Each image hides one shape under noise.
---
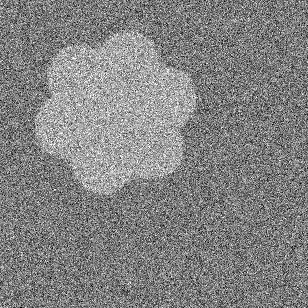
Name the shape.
flower
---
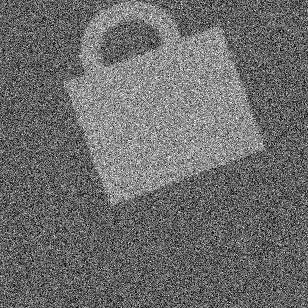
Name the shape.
cup
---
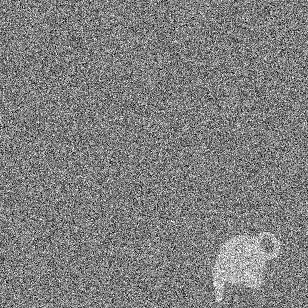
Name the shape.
teapot
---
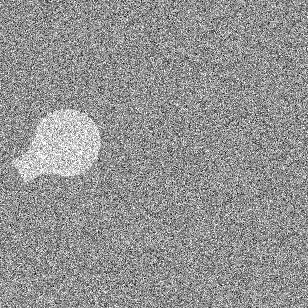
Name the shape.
light bulb
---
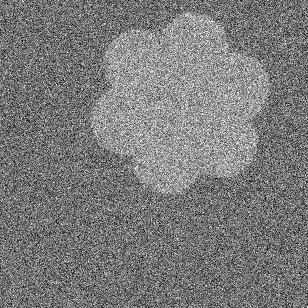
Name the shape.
flower
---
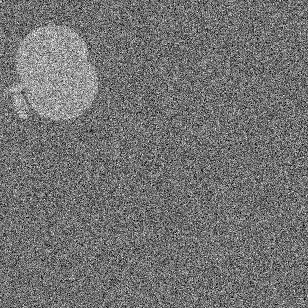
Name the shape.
apple
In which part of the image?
top left
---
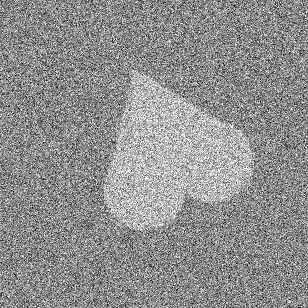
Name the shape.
heart
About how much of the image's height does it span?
half
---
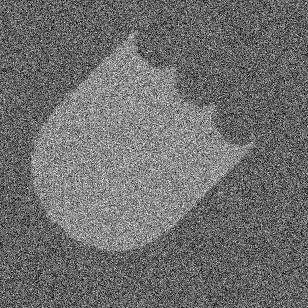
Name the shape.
ghost
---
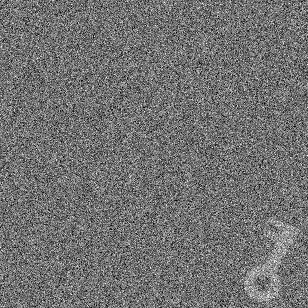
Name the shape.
key
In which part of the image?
bottom right
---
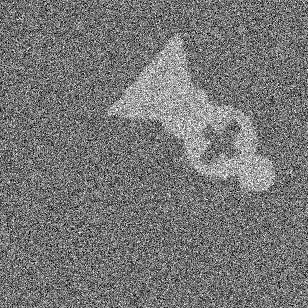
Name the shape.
chess bishop
